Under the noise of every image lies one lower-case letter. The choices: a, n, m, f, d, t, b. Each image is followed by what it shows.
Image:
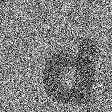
dark d
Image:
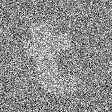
light t
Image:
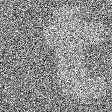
light t
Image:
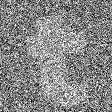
light t
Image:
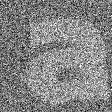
light a
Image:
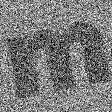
dark m
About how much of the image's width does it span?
nearly all
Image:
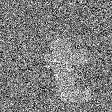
light t
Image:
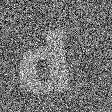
light d
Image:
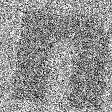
dark n
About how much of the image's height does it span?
nearly all
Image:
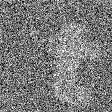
light t
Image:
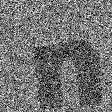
dark n
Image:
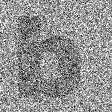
dark b
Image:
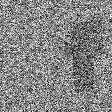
dark f
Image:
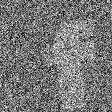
light f
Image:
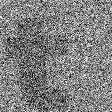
dark t
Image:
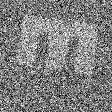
light m
